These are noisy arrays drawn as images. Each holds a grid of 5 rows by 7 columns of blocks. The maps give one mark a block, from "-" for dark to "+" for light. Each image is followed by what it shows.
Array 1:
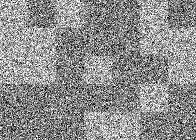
+ - + - - + -
+ + - - - + +
+ + - + - - +
- - - - - + -
- - - + + - -
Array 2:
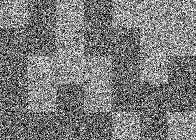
+ - + - + + +
- - + - - + +
- + + + - + -
- + - + - - -
- - - - + - +
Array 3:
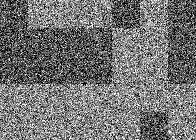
- + + + - + -
- - - - + + -
- - - - + + -
+ + + + + + +
+ + + + + - +
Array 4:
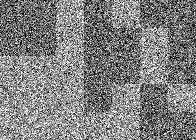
- - + - + - -
- - + - - + -
+ + + - - + -
+ + + - + - +
+ + + + + - -
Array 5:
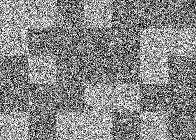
+ + - + - - -
+ - - - - + +
- + - - - + -
- - - + + - -
+ - + + - + -
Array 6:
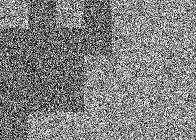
+ - + - + + +
- - - - + + +
- - - + + + +
- - - + + + +
- + + + + + +
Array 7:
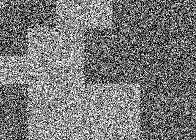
- - + + - - -
- + + - - - -
+ + + - - - -
- + + + + - -
- + + + + - -
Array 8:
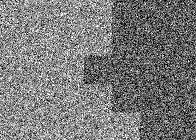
+ + + + - - -
+ + + + - - -
+ + + - - - -
+ + + + - - -
+ + + + + - -
